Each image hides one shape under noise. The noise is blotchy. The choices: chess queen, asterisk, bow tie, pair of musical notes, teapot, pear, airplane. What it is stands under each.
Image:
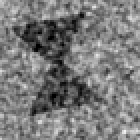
bow tie
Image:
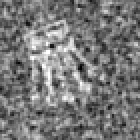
chess queen
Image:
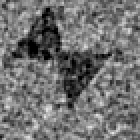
bow tie
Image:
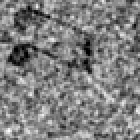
pair of musical notes
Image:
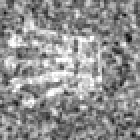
chess queen
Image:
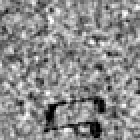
pair of musical notes
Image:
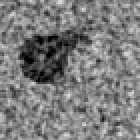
pear
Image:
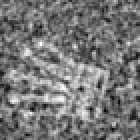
chess queen
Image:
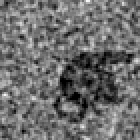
teapot
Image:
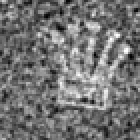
chess queen
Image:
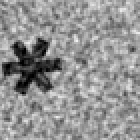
asterisk
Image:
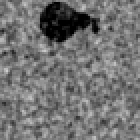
pear
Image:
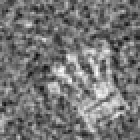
chess queen
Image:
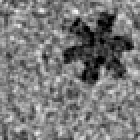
asterisk
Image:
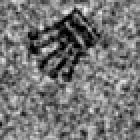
chess queen
